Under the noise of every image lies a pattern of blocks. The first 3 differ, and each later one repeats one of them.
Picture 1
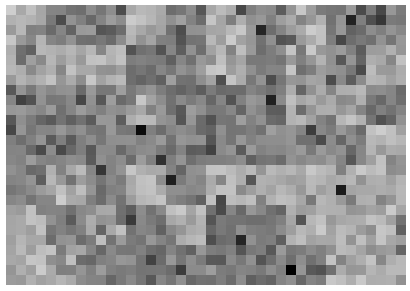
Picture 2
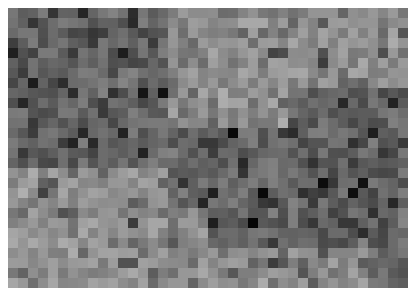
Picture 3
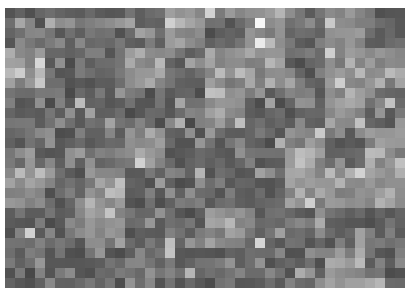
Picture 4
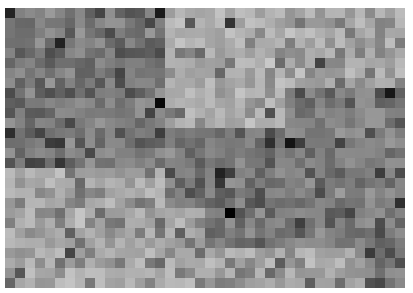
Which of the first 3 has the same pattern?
2
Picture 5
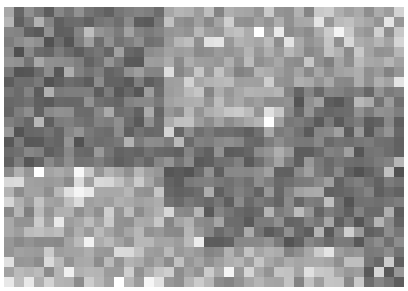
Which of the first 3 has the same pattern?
2
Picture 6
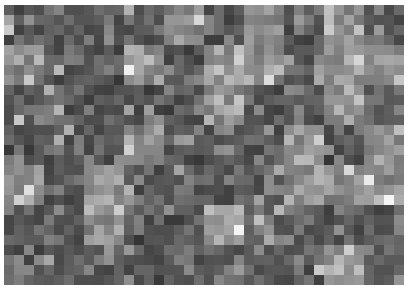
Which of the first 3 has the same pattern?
3
